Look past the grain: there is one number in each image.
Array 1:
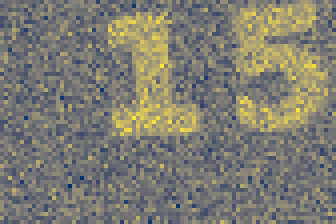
15
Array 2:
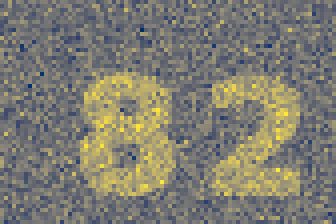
82
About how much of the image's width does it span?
two thirds
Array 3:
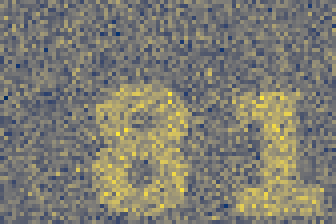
81
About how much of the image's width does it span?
two thirds
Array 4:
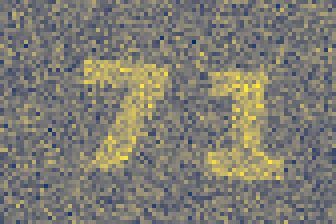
71
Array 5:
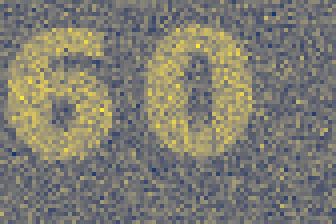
60
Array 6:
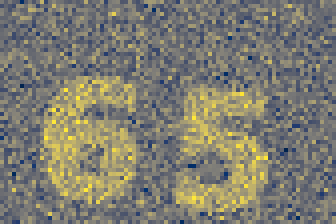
65
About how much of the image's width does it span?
two thirds
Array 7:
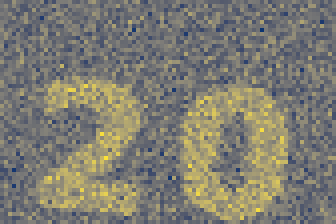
20
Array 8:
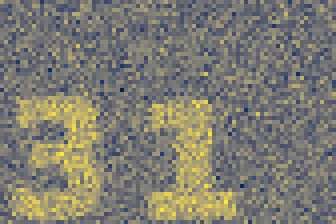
31
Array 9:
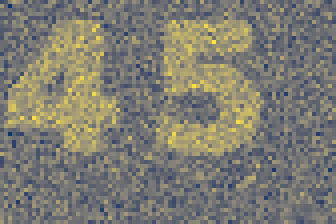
45
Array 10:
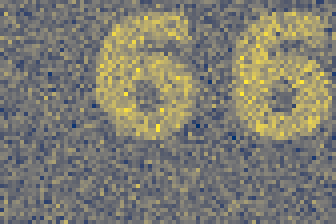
66
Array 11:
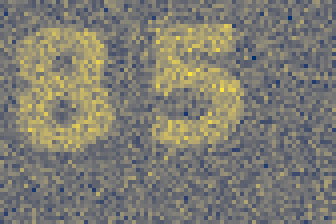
85
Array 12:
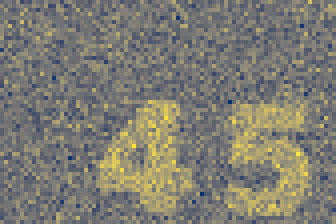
45
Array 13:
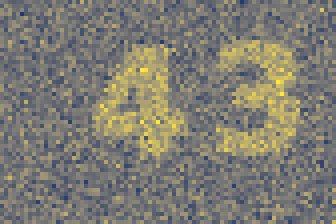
43
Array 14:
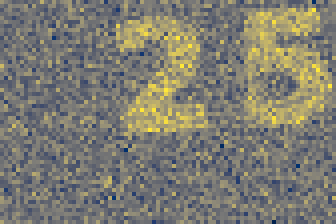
25
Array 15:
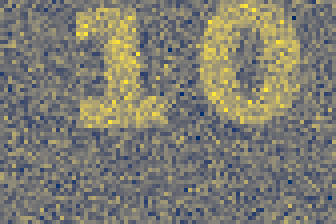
10
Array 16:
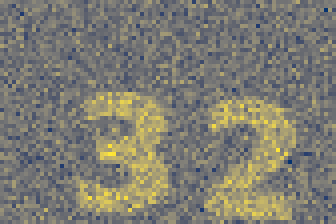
32
